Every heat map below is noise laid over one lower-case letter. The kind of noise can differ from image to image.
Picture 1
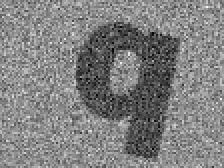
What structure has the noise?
low rank plus noise
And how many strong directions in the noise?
five to eight
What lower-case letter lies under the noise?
q
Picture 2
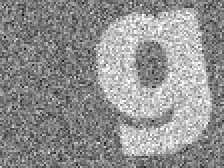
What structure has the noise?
independent entries
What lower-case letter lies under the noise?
g
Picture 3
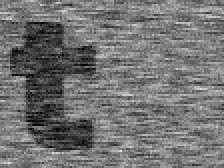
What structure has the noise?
streaked along the rows
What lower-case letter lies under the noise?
t
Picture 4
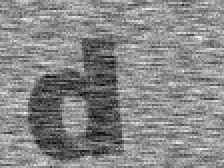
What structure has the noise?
streaked along the rows
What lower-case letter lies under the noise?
d
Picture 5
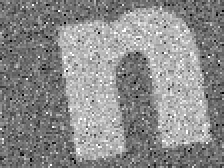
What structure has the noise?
heavy tails
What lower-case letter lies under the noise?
n
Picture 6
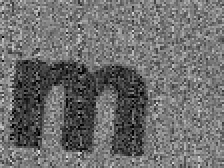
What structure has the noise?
columns of uneven size
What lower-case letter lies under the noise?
m
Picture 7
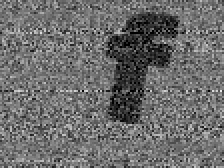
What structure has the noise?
rows of uneven size
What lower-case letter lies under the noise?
f
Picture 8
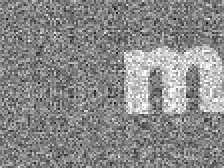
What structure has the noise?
low rank plus noise
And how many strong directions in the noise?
two
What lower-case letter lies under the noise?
m
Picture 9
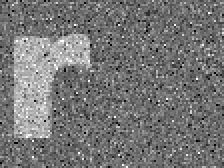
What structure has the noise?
heavy tails
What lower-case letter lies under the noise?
r
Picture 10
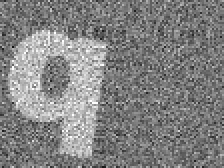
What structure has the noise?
low rank plus noise
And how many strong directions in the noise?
one
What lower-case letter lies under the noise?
q
